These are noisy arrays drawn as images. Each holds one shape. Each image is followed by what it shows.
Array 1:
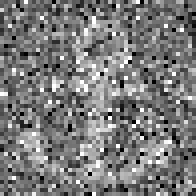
anchor
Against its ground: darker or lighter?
lighter
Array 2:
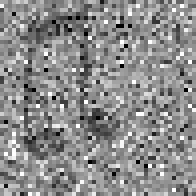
pair of musical notes
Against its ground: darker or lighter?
darker
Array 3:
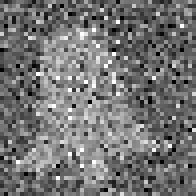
bell
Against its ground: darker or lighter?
lighter
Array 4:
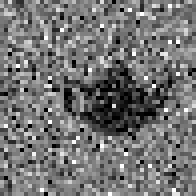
teapot
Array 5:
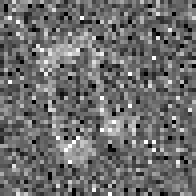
pair of musical notes
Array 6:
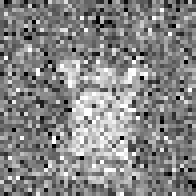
chess rook
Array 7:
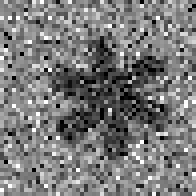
asterisk
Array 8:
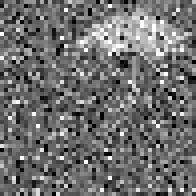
umbrella
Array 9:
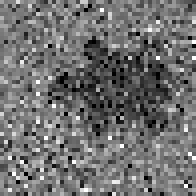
turtle
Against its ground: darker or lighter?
darker
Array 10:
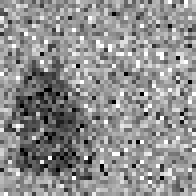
chess knight
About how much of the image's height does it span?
two thirds
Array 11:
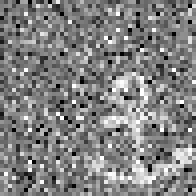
anchor
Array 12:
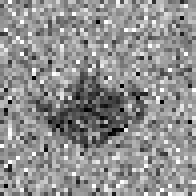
teapot
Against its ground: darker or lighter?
darker
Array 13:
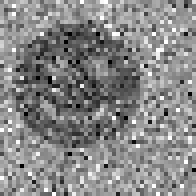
smiling face
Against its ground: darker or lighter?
darker
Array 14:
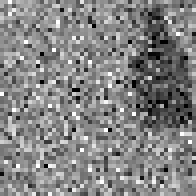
bottle
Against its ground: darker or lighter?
darker
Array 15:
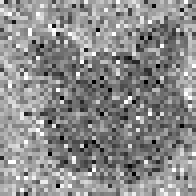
bear's head
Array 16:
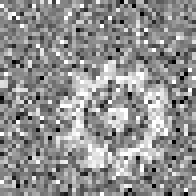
gear
